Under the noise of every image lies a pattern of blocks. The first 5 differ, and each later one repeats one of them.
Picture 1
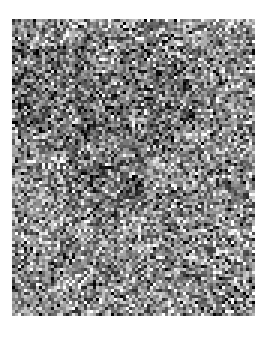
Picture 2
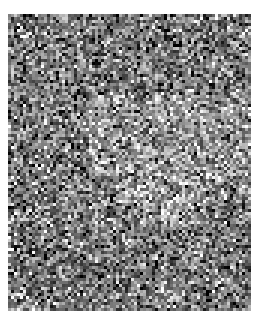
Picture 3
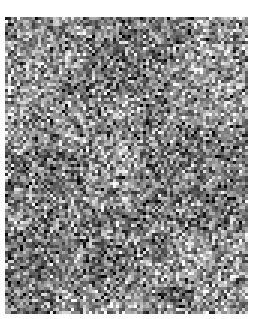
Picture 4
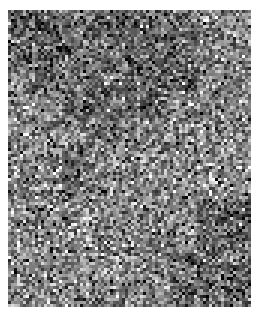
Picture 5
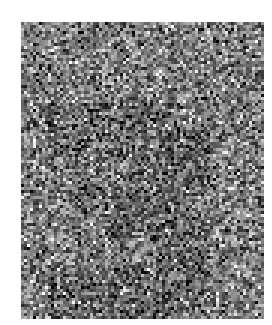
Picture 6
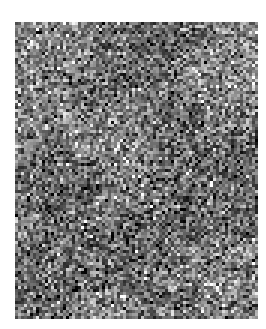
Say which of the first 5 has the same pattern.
3
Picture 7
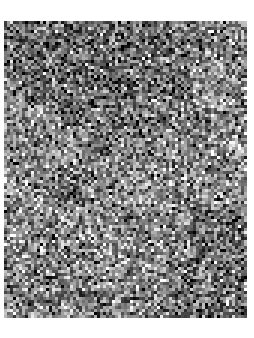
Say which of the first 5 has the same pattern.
4
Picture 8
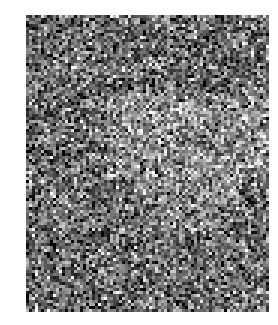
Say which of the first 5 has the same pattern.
2
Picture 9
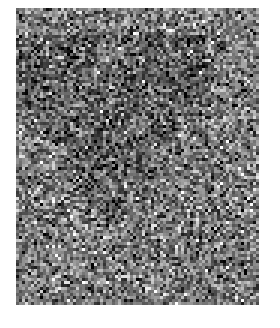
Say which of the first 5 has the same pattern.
1
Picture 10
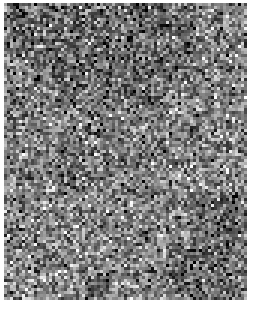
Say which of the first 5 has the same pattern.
4
